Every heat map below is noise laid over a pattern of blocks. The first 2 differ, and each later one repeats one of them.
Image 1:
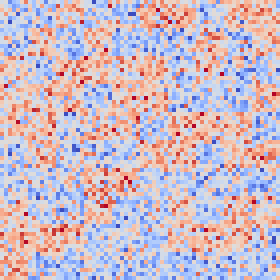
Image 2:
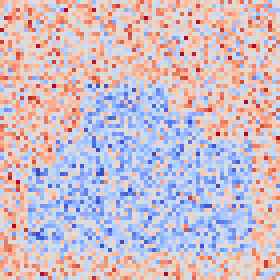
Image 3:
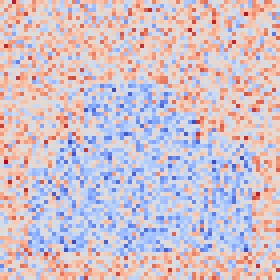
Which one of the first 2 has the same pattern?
2
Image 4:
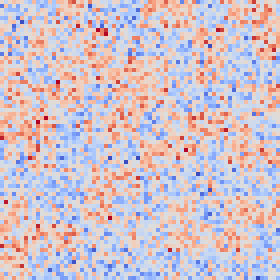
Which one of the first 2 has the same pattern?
1
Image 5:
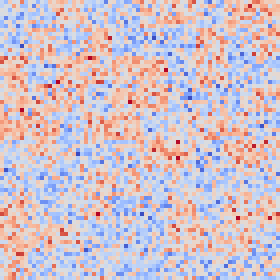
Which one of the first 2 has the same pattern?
1
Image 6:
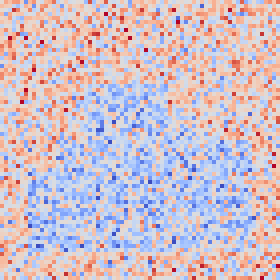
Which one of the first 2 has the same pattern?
2
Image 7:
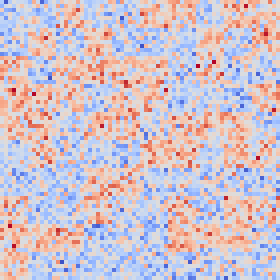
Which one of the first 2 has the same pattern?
1
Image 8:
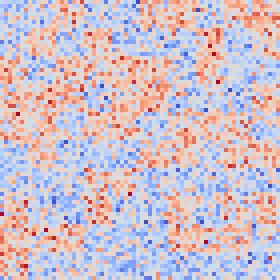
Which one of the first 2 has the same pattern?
1
